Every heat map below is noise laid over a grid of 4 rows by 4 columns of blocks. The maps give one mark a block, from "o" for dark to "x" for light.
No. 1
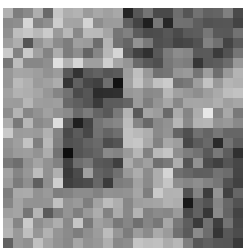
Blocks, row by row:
x x o o
x o x x
x o x o
x x x o
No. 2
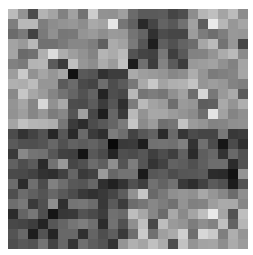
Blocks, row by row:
x x o x
x o x x
o o o o
o o x x
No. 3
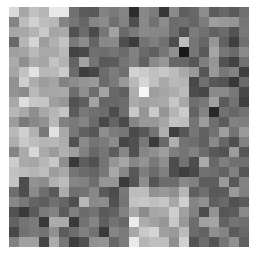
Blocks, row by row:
x o o o
x o x o
x o o o
o o x o
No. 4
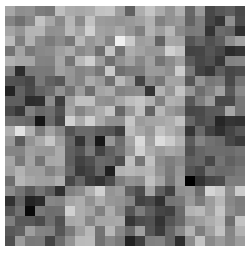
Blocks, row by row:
x x x o
o x x o
x o x o
o x o x
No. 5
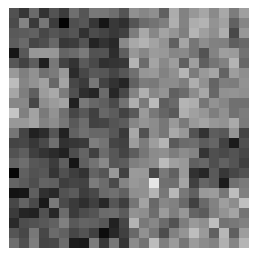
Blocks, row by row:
o o x x
x o x x
o o x o
o o x x
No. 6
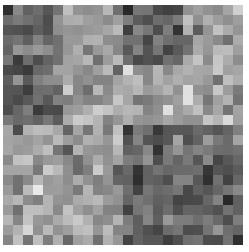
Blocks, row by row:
o x o x
o x x x
x x o o
x x o o
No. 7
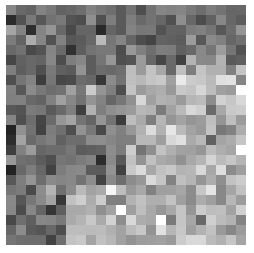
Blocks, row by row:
o o o o
o o x x
o o x x
o x x x
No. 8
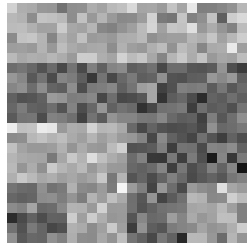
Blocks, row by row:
x x x x
o o o o
x x o o
o x o x
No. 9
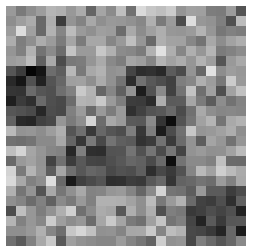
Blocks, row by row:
x x x x
o x o x
x o o x
x x x o
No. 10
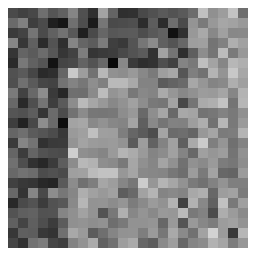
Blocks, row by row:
o o o x
o x x x
o x x x
o x x x
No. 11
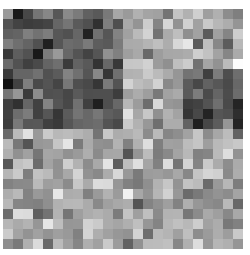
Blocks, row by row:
o o x x
o o x o
x x x x
x x x x
